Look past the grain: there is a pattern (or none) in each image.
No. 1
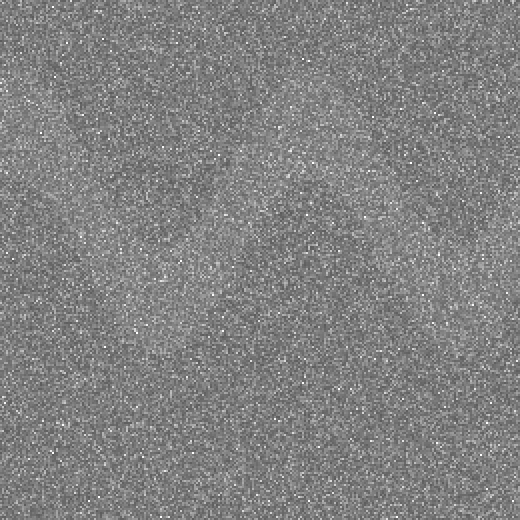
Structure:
a wavy band
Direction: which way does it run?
left to right
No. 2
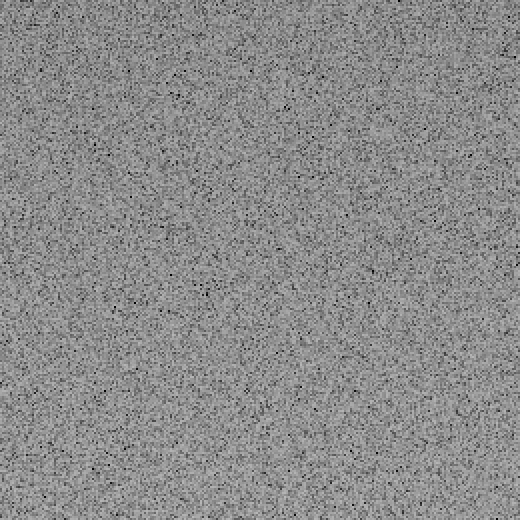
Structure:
a smooth slope
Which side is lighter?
bottom
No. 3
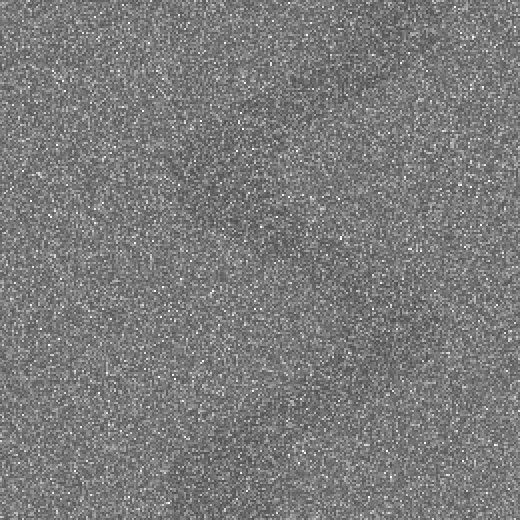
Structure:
a wavy band
